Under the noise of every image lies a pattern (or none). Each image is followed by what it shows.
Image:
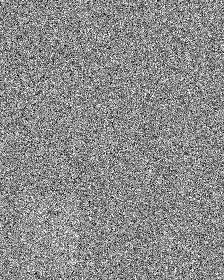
one block
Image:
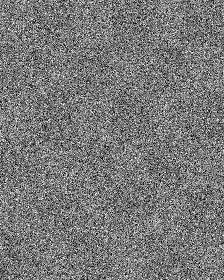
a checkerboard
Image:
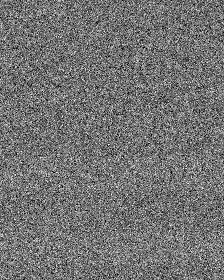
bands of rows
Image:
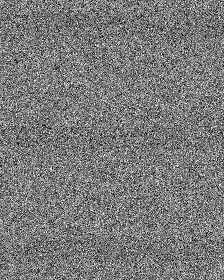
bands of rows
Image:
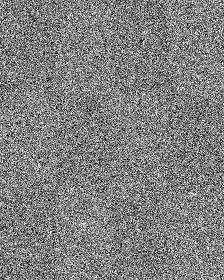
a checkerboard
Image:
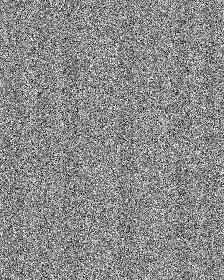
bands of columns
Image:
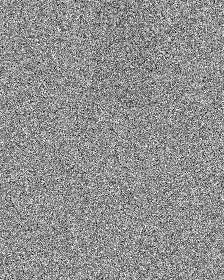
one block
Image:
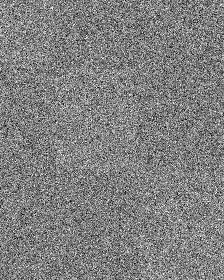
blocks along the diagonal
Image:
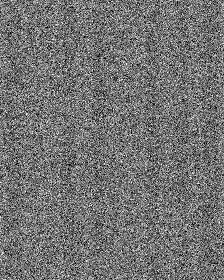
bands of columns
